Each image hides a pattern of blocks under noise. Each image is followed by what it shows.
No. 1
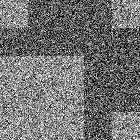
mirrored about the diagonal from the bottom left
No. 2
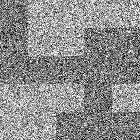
no symmetry
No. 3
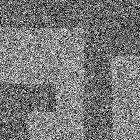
no symmetry
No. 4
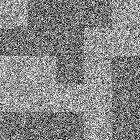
no symmetry
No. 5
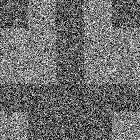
left and right mirror each other
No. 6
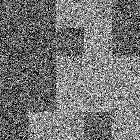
no symmetry
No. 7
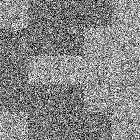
top and bottom mirror each other
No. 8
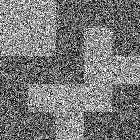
mirrored about the diagonal from the top left
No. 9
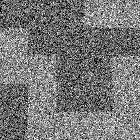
no symmetry
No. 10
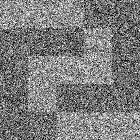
the same after a half turn
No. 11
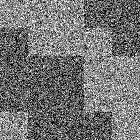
mirrored about the diagonal from the bottom left
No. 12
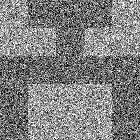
left and right mirror each other
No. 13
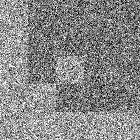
mirrored about the diagonal from the bottom left
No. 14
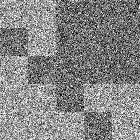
mirrored about the diagonal from the bottom left
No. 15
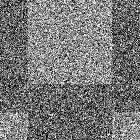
left and right mirror each other
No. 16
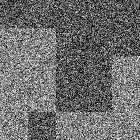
no symmetry
